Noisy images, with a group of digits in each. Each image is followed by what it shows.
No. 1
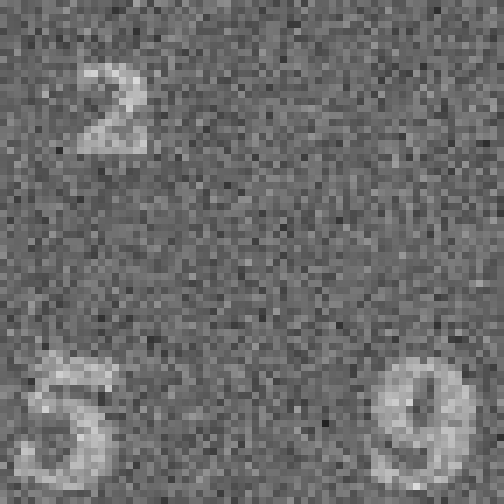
top left: 2; bottom left: 5; bottom right: 9
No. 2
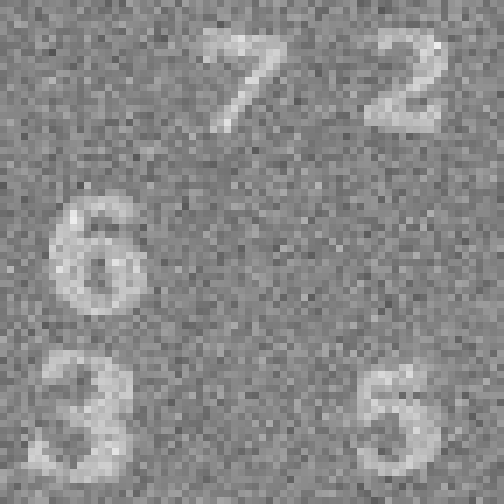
top middle: 7; top right: 2; middle left: 6; bottom left: 3; bottom right: 5
